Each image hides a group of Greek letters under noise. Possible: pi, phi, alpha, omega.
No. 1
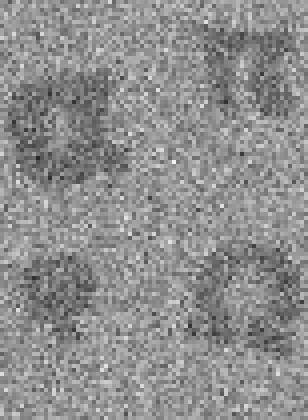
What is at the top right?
pi
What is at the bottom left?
phi
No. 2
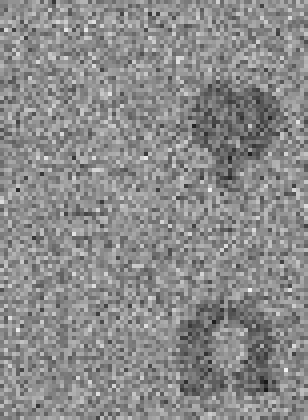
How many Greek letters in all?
2
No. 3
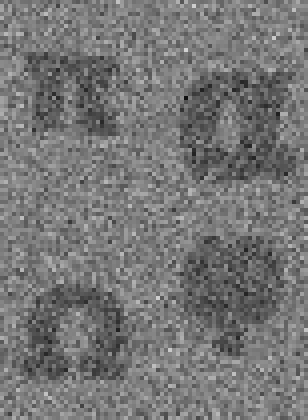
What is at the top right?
alpha
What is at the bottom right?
phi
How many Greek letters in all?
4
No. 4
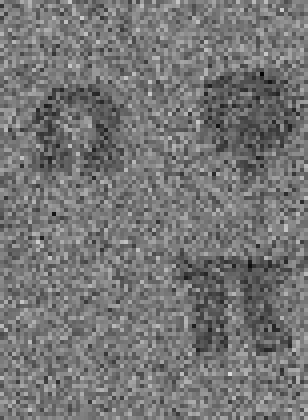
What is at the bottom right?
pi
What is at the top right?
phi
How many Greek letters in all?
3
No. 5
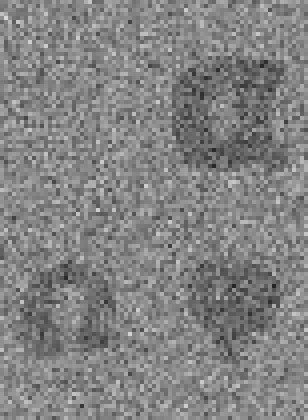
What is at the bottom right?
phi
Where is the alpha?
top right
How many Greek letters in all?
3
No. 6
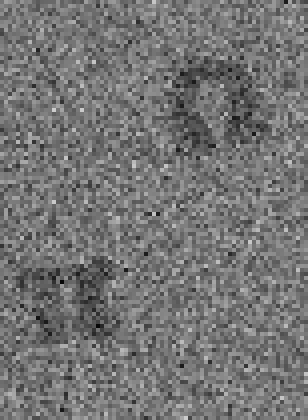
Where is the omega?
top right
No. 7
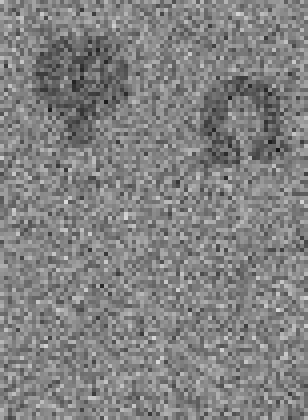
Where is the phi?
top left
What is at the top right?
omega
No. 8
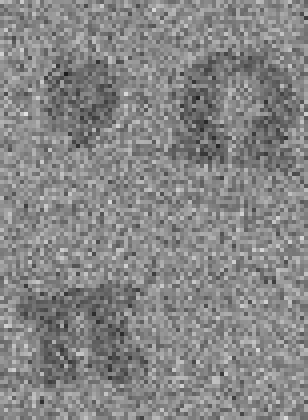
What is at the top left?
phi
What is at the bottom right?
nothing
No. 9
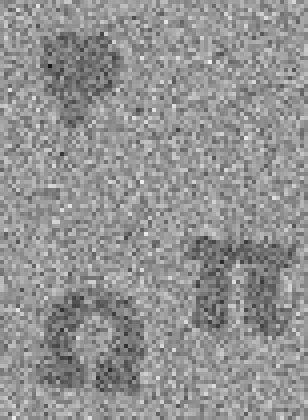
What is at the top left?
phi
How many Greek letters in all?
3
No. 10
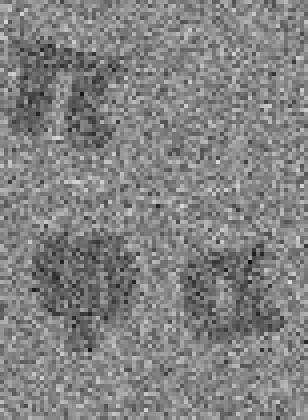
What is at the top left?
pi
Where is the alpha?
bottom right
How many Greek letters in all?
3
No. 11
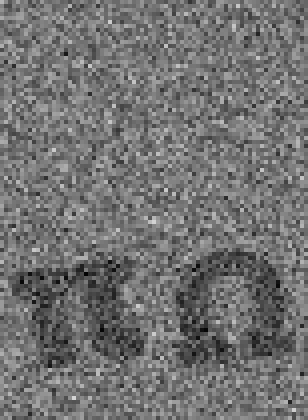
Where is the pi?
bottom left
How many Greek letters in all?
2
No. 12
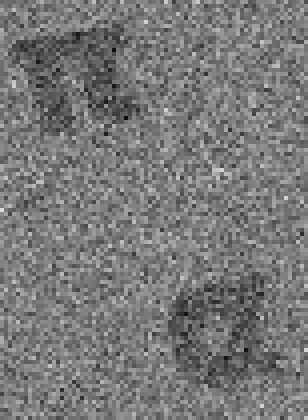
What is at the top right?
nothing
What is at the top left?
pi
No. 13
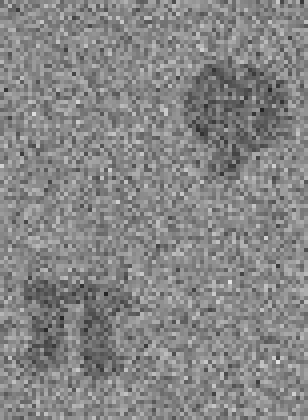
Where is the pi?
bottom left
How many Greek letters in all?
2
